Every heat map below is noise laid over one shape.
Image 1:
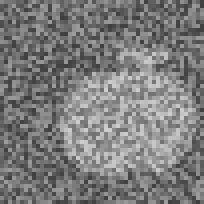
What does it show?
light apple
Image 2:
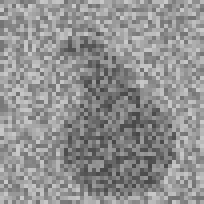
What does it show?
dark pear
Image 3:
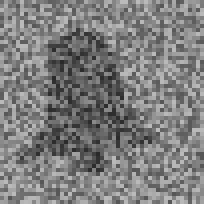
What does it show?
dark bell
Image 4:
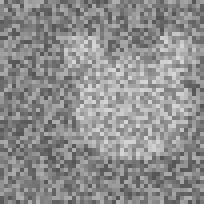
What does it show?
light bear's head
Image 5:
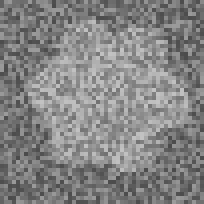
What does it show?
light flower
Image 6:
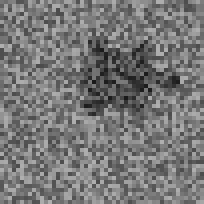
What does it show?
dark turtle
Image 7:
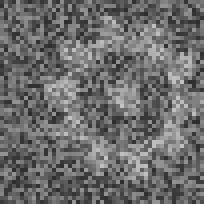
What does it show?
light gear
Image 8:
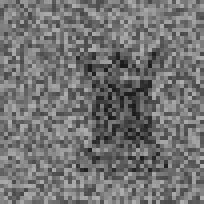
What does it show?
dark chess rook
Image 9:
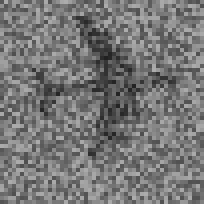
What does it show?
dark airplane
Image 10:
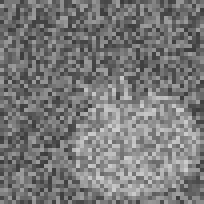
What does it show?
light apple
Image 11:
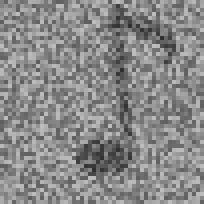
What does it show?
dark musical note
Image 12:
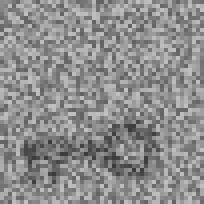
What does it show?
dark key
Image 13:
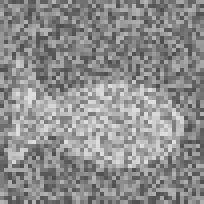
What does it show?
light fish
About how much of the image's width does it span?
nearly all
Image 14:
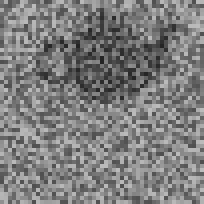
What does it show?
dark teapot
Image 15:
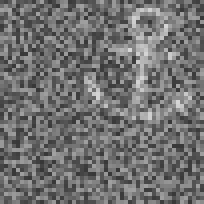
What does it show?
light anchor
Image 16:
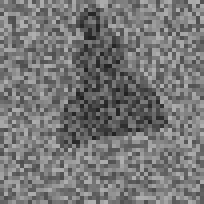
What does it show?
dark chess pawn
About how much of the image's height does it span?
two thirds
